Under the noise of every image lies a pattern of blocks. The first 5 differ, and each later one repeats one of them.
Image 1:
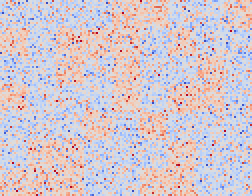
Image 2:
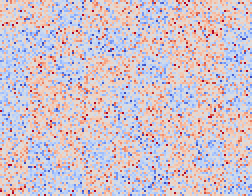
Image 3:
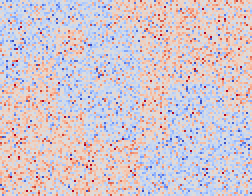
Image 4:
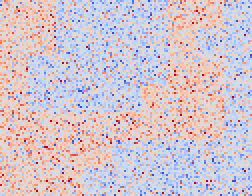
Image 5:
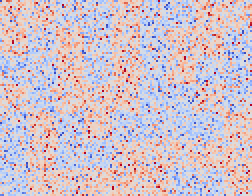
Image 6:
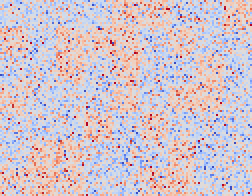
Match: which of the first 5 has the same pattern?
1
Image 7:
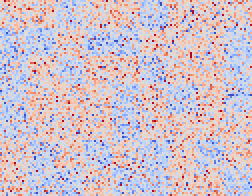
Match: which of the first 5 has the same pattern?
2
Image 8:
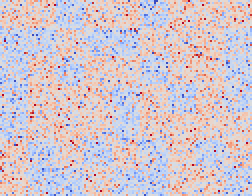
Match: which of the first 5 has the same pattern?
2
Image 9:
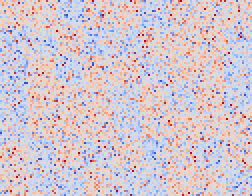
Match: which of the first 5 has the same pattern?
2
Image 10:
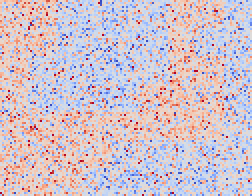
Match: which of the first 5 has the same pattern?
4
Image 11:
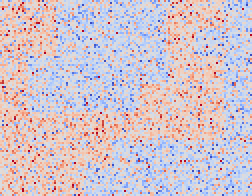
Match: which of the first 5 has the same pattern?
4
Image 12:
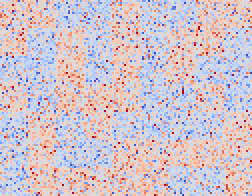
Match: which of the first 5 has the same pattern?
5
